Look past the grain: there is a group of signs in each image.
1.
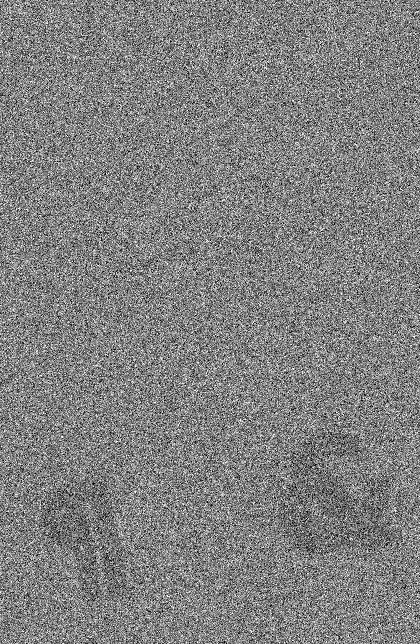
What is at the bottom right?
ampersand
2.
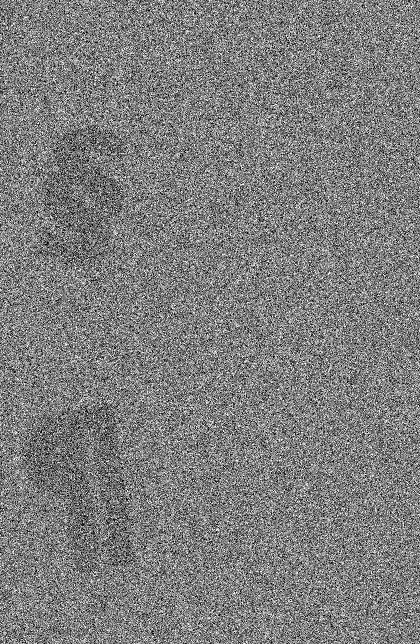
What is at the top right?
nothing
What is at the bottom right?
nothing
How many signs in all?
2
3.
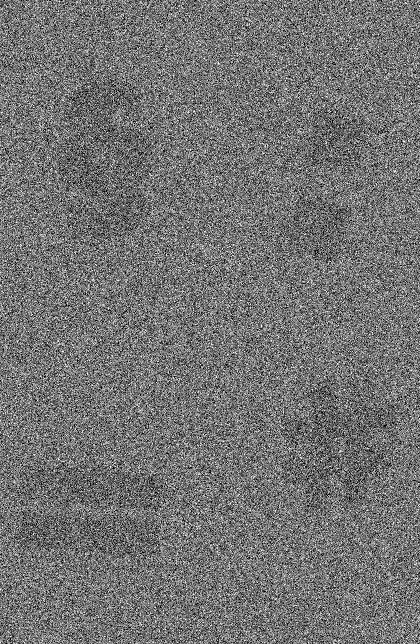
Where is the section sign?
top left
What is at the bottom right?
hash sign
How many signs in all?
4
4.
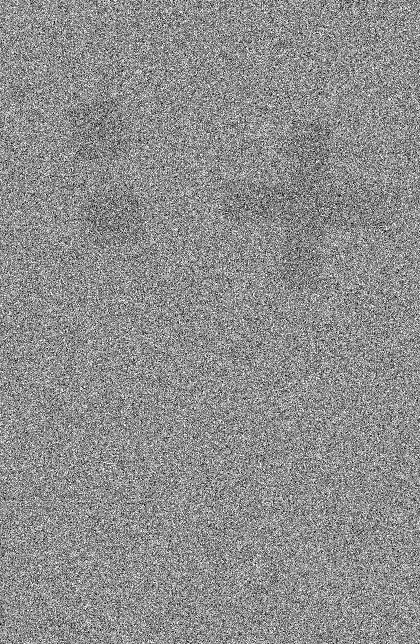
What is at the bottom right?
nothing
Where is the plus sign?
top right
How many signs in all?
2
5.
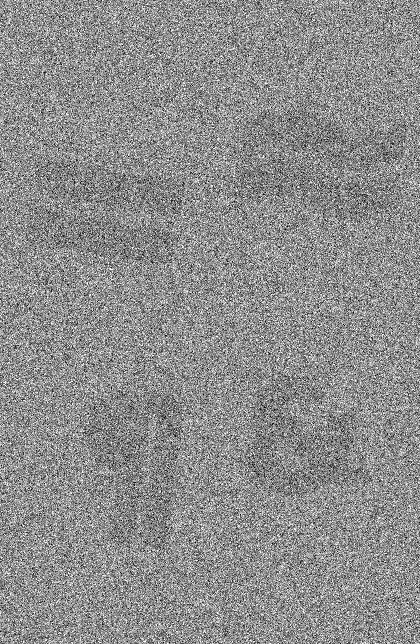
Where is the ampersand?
bottom right
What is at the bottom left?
pilcrow
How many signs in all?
4
